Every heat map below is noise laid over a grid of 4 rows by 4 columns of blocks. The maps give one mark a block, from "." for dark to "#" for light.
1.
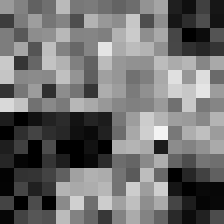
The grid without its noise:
# # # .
# # # #
. . # #
. # # .
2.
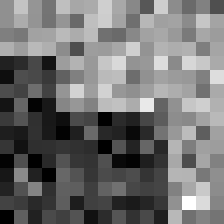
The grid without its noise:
# # # #
. # # #
. . . #
. . . #
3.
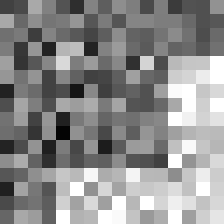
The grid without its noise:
. . . .
. . . #
. . . #
. # # #
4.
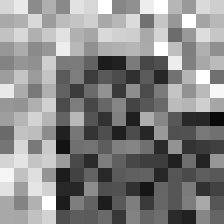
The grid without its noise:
# # # #
# . . #
# . . .
# . . .
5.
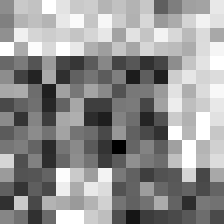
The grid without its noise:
# # # #
. . . #
. . . #
. # . .
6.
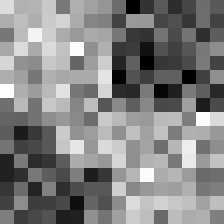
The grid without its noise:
# # . .
# # . .
. # # #
. . # #
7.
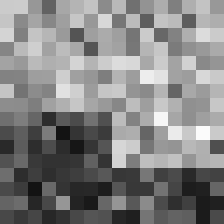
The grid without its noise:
# # # #
# # # #
. . # #
. . . .
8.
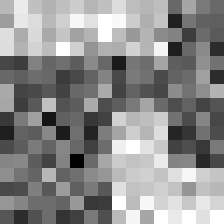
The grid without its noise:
# # # .
. . . .
. . # .
. . # #
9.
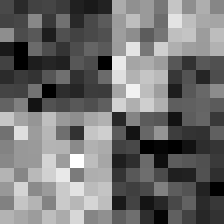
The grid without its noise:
. . # #
. . # .
# # . .
# # . .
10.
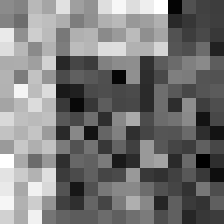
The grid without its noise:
# # # .
# . . .
# . . .
# . . .
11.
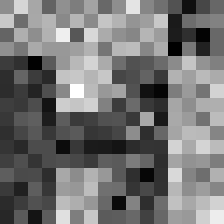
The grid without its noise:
# # # .
. # . #
. . . #
. # . #
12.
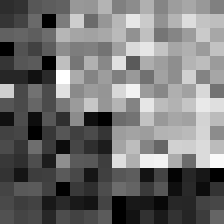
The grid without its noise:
. # # #
. # # #
. . # #
. . . .
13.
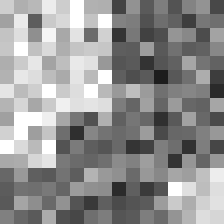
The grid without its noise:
# # . .
# # . .
# . . .
. . . #
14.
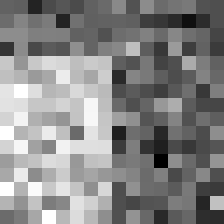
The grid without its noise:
. . . .
# # . .
# # . .
# # . .
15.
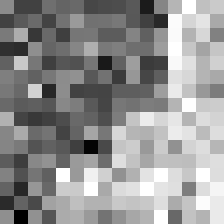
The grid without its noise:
. . . #
. . . #
. . # #
. # # #
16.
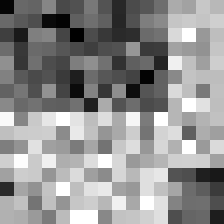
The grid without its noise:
. . . #
. . . #
# # # #
# # # .
